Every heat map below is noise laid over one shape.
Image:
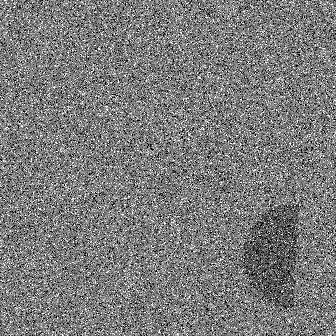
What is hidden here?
dark half disc, bottom right
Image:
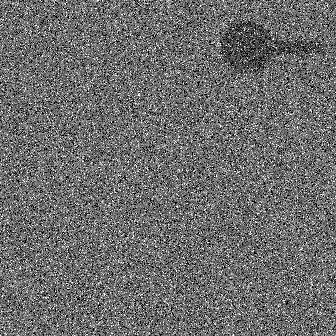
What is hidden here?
dark lollipop, top right
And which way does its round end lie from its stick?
left
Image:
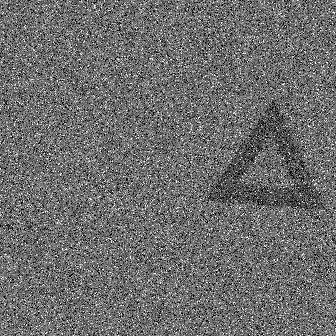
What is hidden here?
dark triangle frame, middle right
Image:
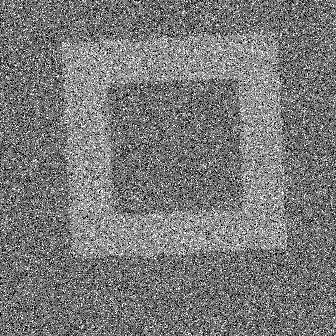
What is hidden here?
light square frame
